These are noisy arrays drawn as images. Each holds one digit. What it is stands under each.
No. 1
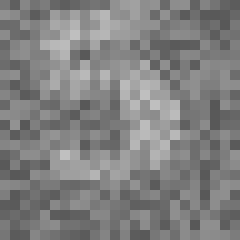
5
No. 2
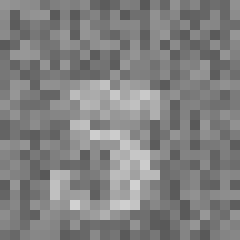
5
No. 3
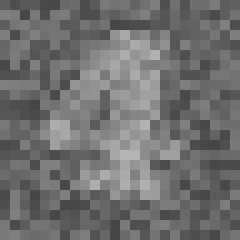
4
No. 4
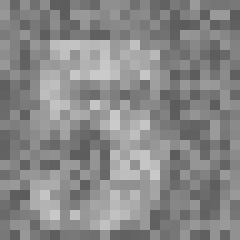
5
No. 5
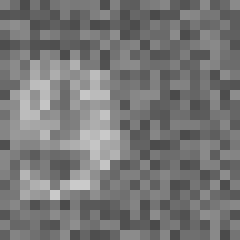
9
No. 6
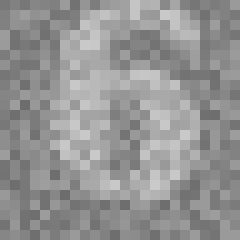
6
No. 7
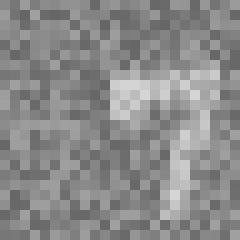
7
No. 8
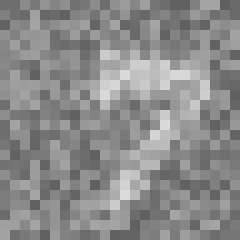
7
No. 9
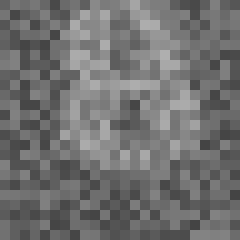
8
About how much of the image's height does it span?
two thirds
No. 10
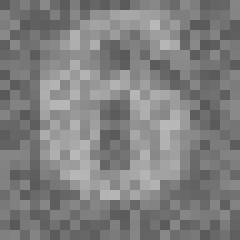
6
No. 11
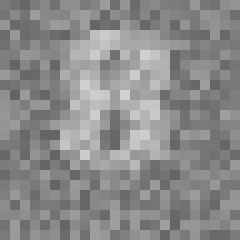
8
